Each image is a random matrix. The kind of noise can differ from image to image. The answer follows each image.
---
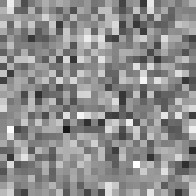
low rank plus noise
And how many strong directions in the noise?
three or four
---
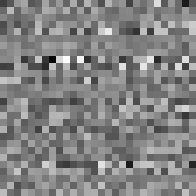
rows of uneven size
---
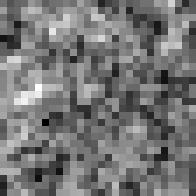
blotchy
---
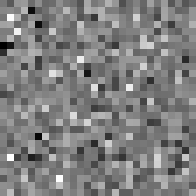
heavy tails
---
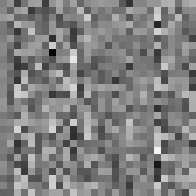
columns of uneven size
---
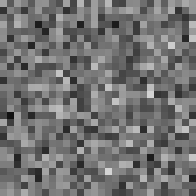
independent entries
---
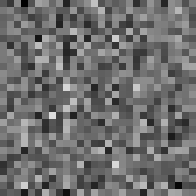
low rank plus noise
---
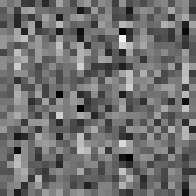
columns of uneven size
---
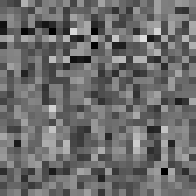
low rank plus noise
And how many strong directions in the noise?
one
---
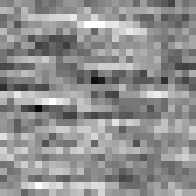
streaked along the rows
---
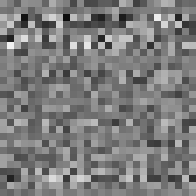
rows of uneven size
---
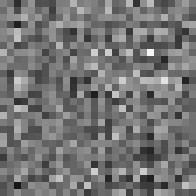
low rank plus noise
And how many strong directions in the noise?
two
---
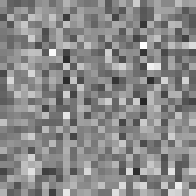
low rank plus noise
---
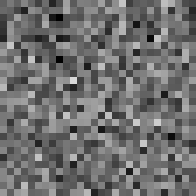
independent entries
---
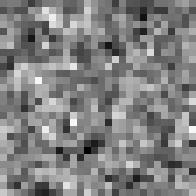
blotchy
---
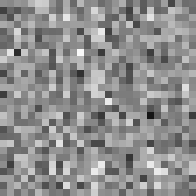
low rank plus noise
